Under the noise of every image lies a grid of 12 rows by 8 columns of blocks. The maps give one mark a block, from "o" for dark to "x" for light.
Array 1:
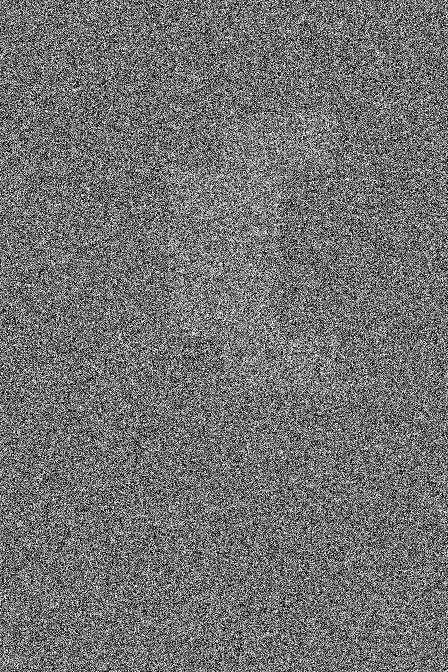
o o o o o o o o
o o o o o o o o
o o o o x x o o
o o o x x o o o
o o o x x o o o
o o o x x o o o
o o o o x x o o
o o o o o o o o
o o o o o o o o
o o o o o o o o
o o o o o o o o
o o o o o o o o
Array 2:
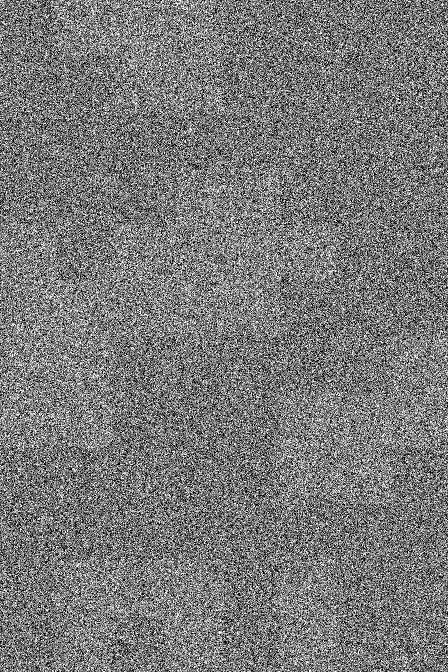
o x x x o o o o
o o x x o o o o
o o o o o o o o
o o o x x o o o
x o x x x x o o
x x x x x o o o
x x o o o o o x
x x o o o x x x
o o o o o x x o
o o o o o o o o
o x x x o x o o
o x o x o x o o
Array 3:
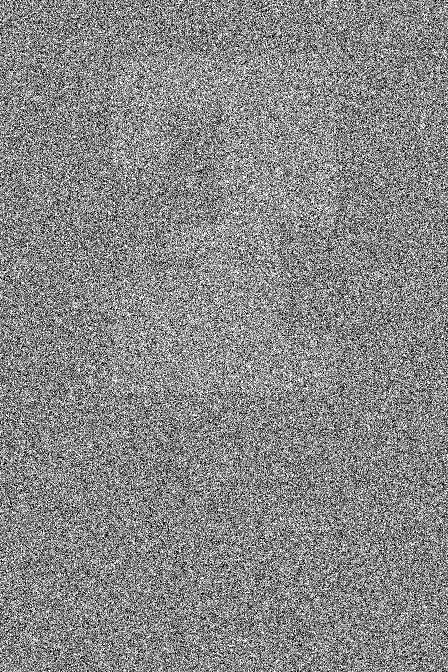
o o o o o o o o
o o x x x x o o
o o x o x x o o
o o o o x x o o
o o o x x o o o
o o x x x o o o
o o x x x x o o
o o o o o o o o
o o o o o o o o
o o o o o o o o
o o o o o o o o
o o o o o o o o
